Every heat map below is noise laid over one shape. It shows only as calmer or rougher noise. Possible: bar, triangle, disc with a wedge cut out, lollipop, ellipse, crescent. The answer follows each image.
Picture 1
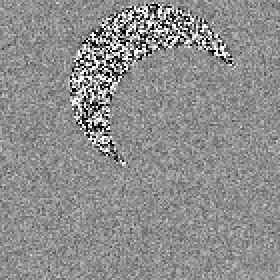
crescent
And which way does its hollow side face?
down and right
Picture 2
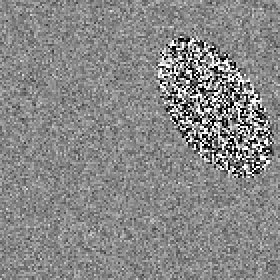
ellipse
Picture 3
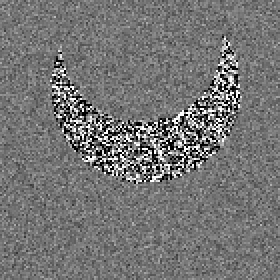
crescent
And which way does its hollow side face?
up
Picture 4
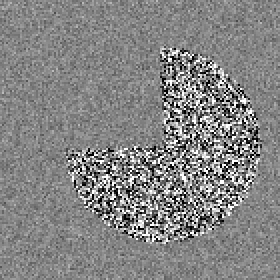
disc with a wedge cut out
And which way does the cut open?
up and left
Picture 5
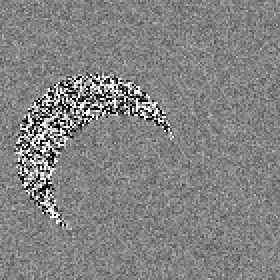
crescent
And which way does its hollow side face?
down and right
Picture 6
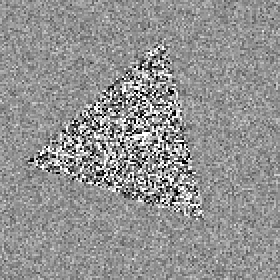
triangle
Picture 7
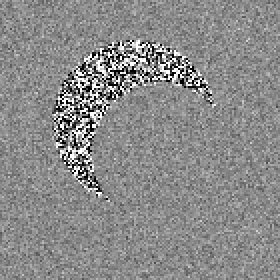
crescent
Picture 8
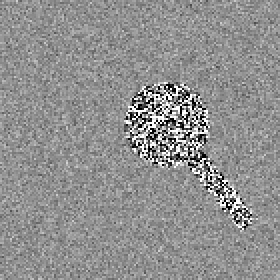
lollipop
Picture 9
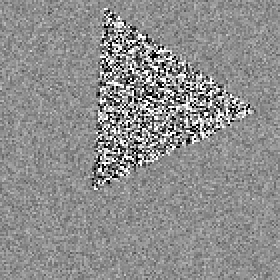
triangle
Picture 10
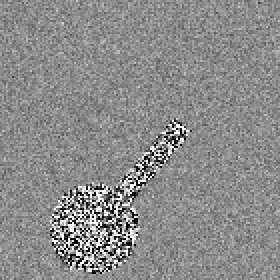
lollipop
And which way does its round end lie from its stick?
down and left
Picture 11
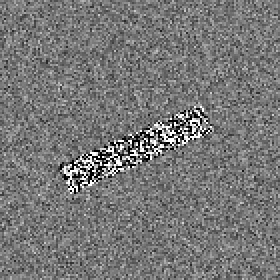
bar
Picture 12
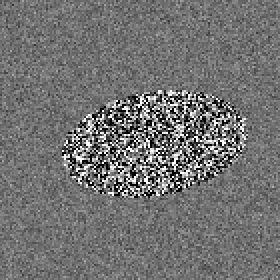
ellipse
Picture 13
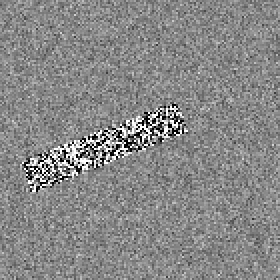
bar
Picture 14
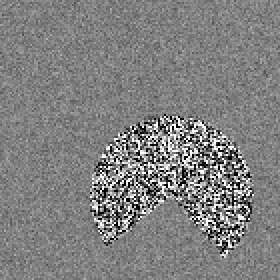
disc with a wedge cut out
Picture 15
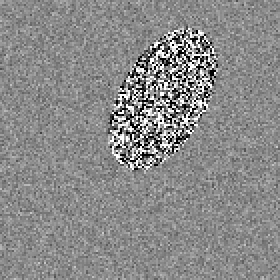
ellipse
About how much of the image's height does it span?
half
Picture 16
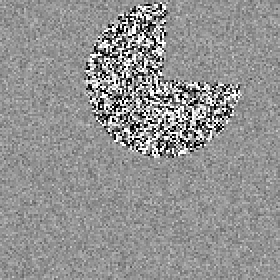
disc with a wedge cut out
